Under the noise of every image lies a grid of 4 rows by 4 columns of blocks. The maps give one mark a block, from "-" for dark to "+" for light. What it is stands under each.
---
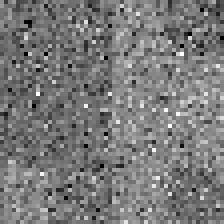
- - + -
- - + +
- - + +
+ - + -
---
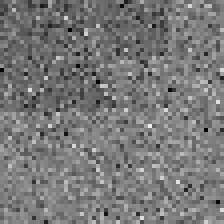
- - - +
- - + +
+ + + +
+ + + +
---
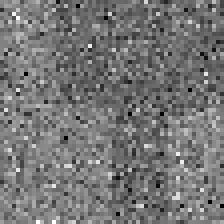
+ - - -
+ - - -
+ + - +
+ + - +
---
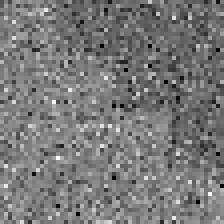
+ - - -
+ + - -
+ + + -
+ + + +
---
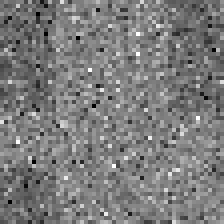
- + + -
- + + -
+ + + +
- + + +
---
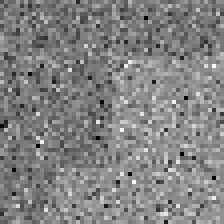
- - - -
- - + +
- - + +
- + + +
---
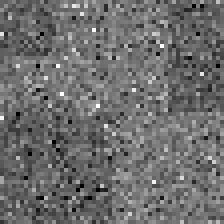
- + + -
+ + + -
- - + +
- - + +
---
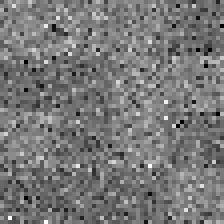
+ + + -
- - + +
+ - + -
- - - +
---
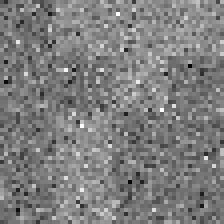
- + + +
- - + -
- + - -
- + - -
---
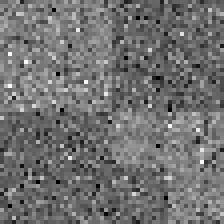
+ + - -
+ + - -
- - + +
- - - +
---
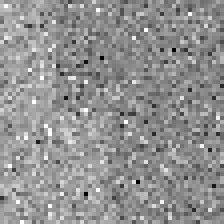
+ - - -
+ - - -
+ + - -
+ + - -
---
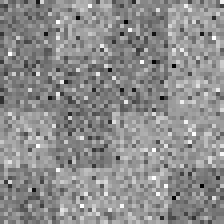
- + - +
- - - +
+ - + +
- + + -
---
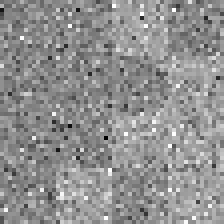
- - + -
- - - +
- - + +
- + - +
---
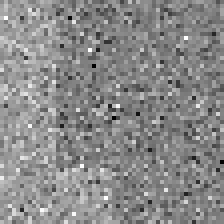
+ - - -
+ - - -
+ - - -
+ + - -
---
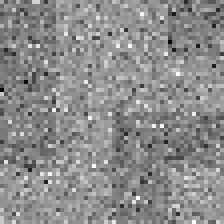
- + + -
- + + +
- + - -
+ + - +
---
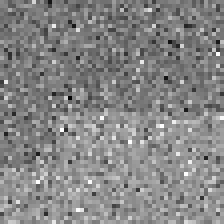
- - - -
- - - -
- + + +
+ + + +
